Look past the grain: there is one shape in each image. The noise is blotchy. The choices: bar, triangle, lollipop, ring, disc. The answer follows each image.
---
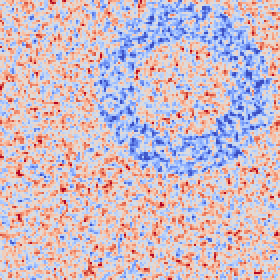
blue ring
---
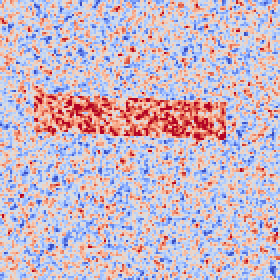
red bar
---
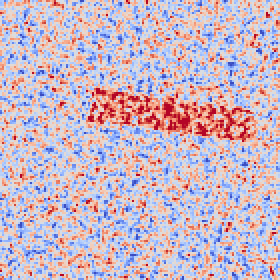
red bar
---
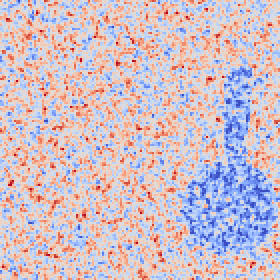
blue lollipop
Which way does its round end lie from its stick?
down
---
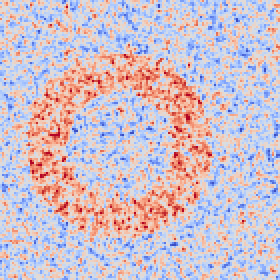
red ring
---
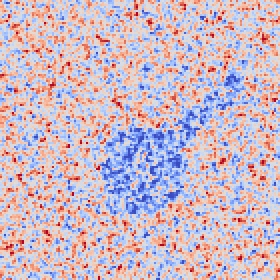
blue lollipop
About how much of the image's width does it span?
half
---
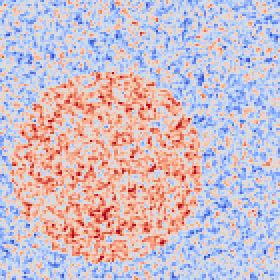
red disc
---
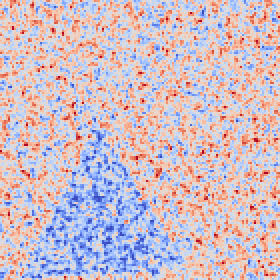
blue triangle
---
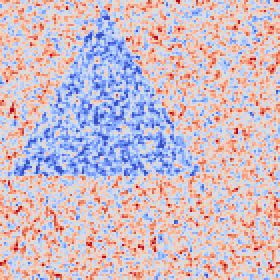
blue triangle
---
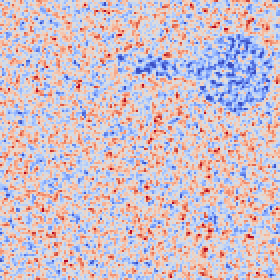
blue lollipop
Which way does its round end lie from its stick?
right
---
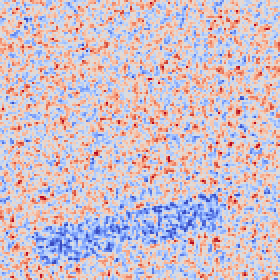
blue bar
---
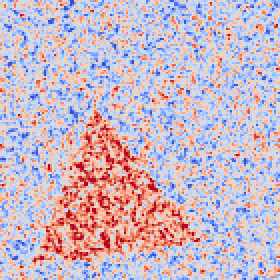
red triangle
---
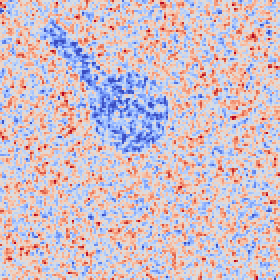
blue lollipop
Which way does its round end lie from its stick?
down and right
